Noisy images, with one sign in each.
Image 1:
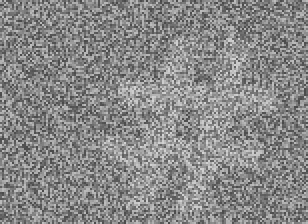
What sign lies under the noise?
hash sign
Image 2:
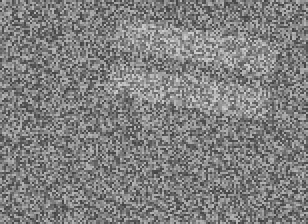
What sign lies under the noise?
equals sign
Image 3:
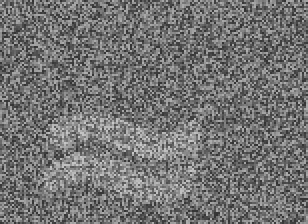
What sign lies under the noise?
approximately sign
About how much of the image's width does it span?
half
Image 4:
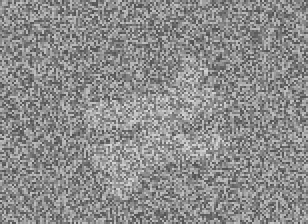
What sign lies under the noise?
not-equal sign
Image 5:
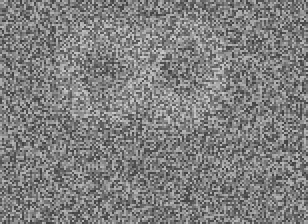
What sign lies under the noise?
infinity sign
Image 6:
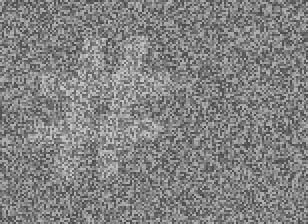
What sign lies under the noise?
hash sign
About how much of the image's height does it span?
two thirds
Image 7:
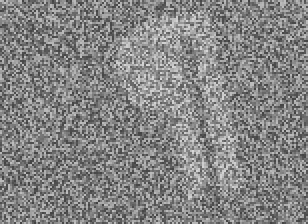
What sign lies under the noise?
pilcrow
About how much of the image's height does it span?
nearly all
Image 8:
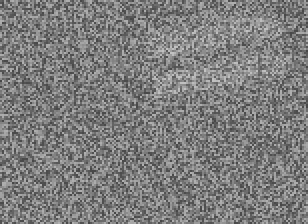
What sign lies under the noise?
equals sign
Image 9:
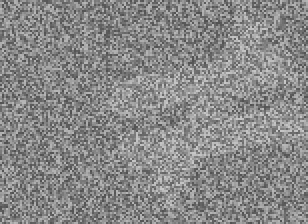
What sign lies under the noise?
not-equal sign
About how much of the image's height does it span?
nearly all
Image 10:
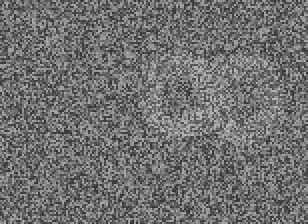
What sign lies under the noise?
infinity sign
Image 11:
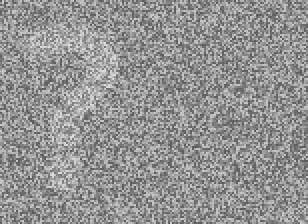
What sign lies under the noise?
question mark
